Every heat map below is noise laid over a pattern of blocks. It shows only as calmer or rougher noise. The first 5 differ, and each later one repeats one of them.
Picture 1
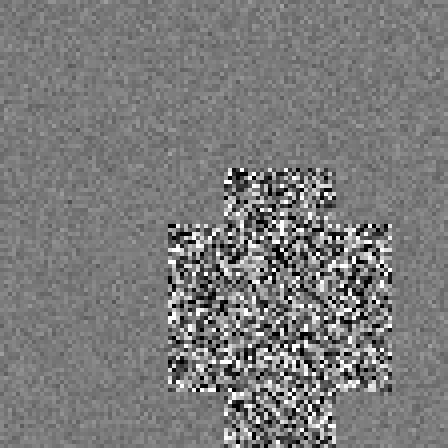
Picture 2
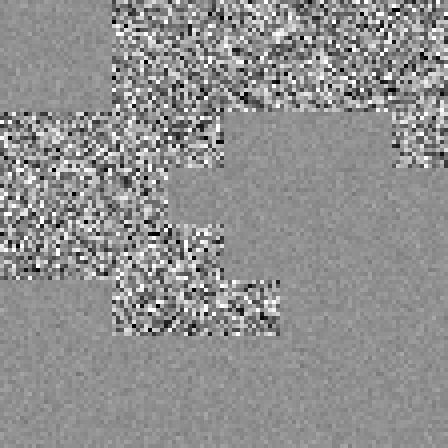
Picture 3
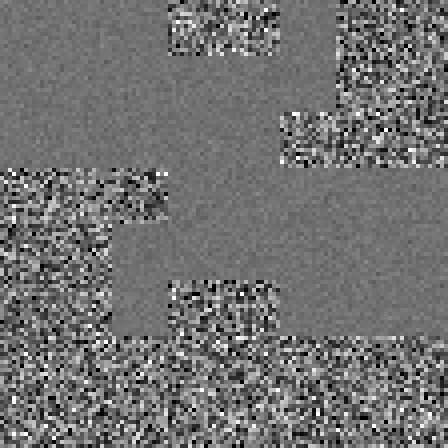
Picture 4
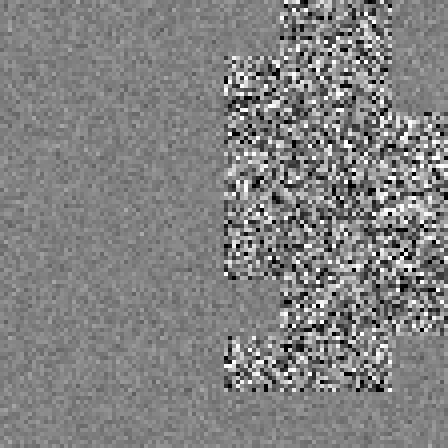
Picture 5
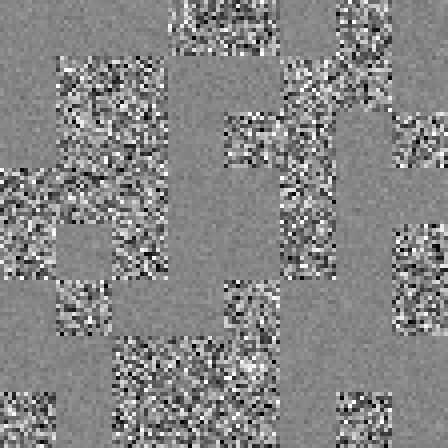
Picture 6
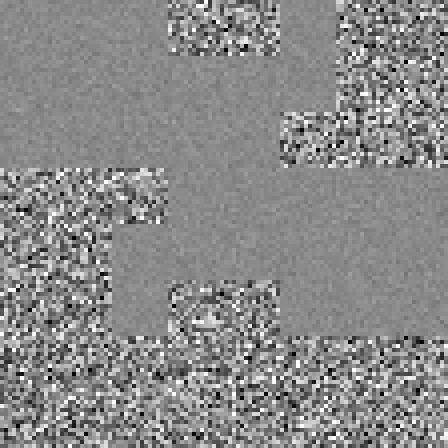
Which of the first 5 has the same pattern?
3
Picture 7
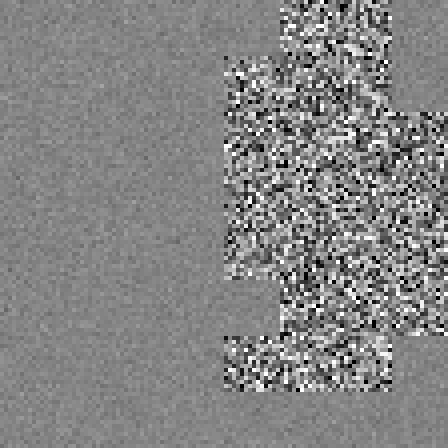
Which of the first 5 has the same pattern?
4
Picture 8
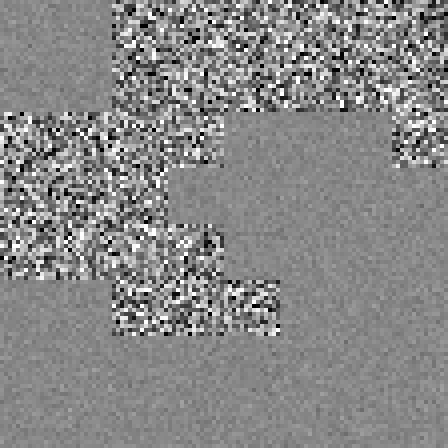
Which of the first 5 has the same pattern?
2
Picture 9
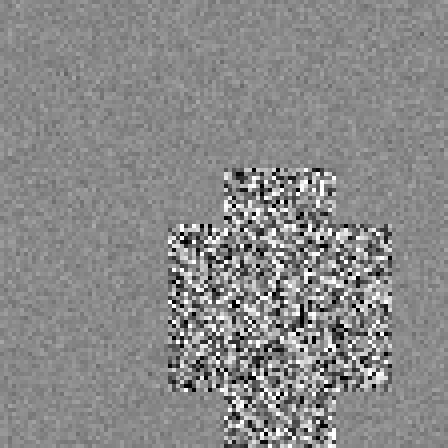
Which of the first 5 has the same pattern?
1
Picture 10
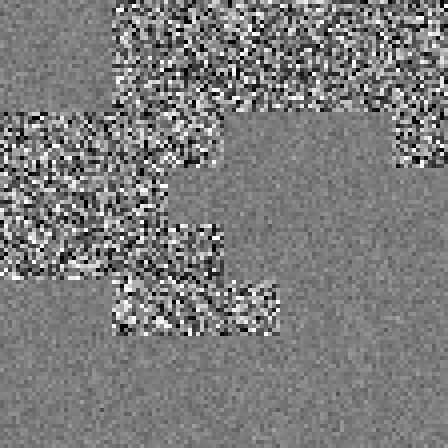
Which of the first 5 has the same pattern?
2
